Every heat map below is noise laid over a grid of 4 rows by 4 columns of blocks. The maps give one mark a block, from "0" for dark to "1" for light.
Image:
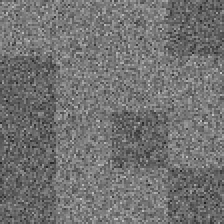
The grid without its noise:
1 1 1 0
0 1 1 1
0 1 0 1
0 1 1 0
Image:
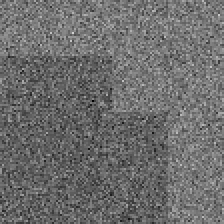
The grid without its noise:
1 1 1 1
0 0 1 1
0 0 0 1
0 0 0 1
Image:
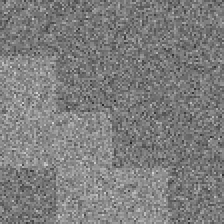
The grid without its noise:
0 0 0 0
1 0 0 0
1 1 0 0
0 1 1 0
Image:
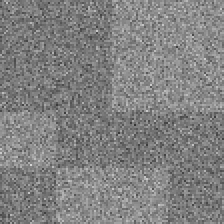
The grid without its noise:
0 0 1 1
0 0 1 1
1 0 0 0
0 1 1 0
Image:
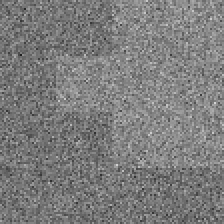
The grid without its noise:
0 0 1 1
0 1 1 1
0 0 1 1
0 0 0 0
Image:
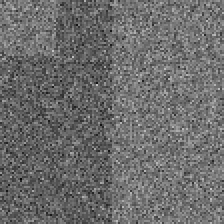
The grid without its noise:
1 0 1 1
0 0 1 1
0 0 1 1
0 0 1 1
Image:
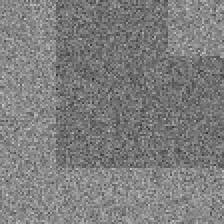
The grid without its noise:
1 0 0 1
1 0 0 0
1 0 0 0
1 1 1 1
